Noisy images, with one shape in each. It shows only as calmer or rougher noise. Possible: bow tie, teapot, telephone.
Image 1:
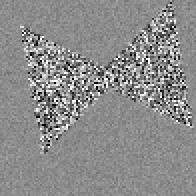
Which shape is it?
bow tie
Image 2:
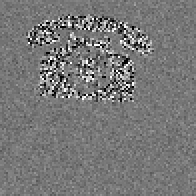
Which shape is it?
telephone
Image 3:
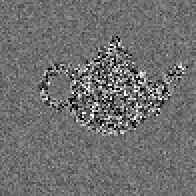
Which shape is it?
teapot
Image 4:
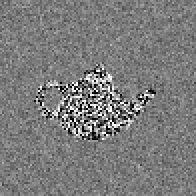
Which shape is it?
teapot
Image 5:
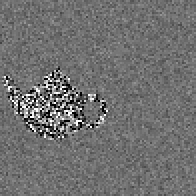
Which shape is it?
teapot
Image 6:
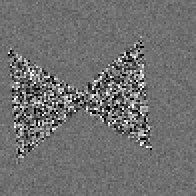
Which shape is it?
bow tie
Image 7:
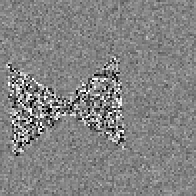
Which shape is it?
bow tie
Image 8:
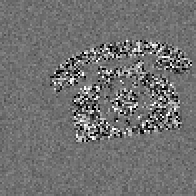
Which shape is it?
telephone
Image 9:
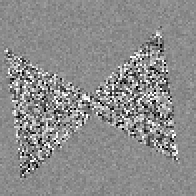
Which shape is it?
bow tie
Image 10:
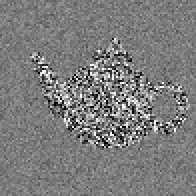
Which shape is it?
teapot
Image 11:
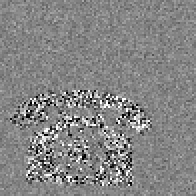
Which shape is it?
telephone
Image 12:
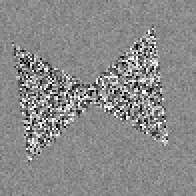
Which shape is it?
bow tie
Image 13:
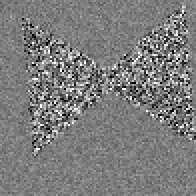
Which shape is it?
bow tie
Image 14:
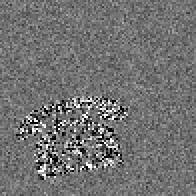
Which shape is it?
telephone
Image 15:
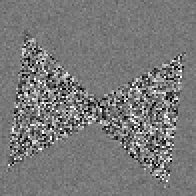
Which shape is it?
bow tie
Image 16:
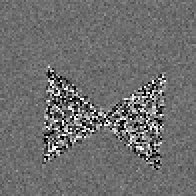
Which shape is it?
bow tie
